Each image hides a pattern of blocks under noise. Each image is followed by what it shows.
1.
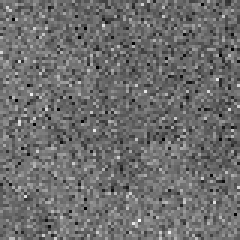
mirrored about the diagonal from the bottom left
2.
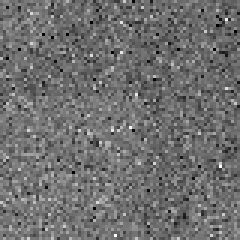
mirrored about the diagonal from the bottom left
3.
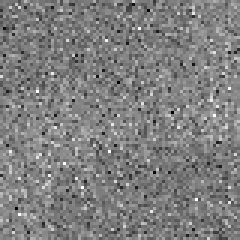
the same after a half turn
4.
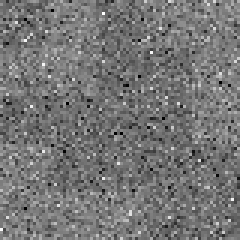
mirrored about the diagonal from the top left
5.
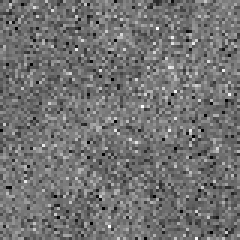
the same after a half turn
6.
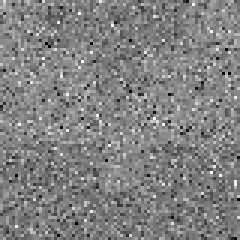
left and right mirror each other
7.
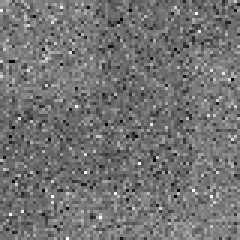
mirrored about the diagonal from the top left
